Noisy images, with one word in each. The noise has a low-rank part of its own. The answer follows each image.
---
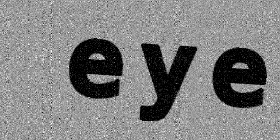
eye
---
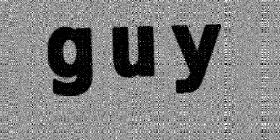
guy
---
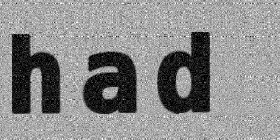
had
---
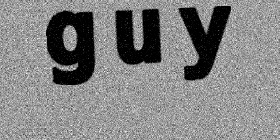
guy
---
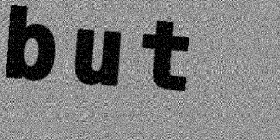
but
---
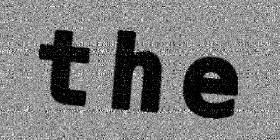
the
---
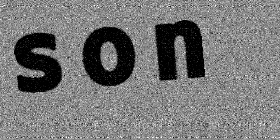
son
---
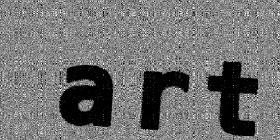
art
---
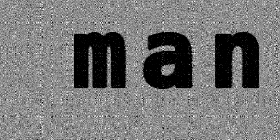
man
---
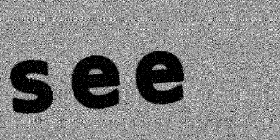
see
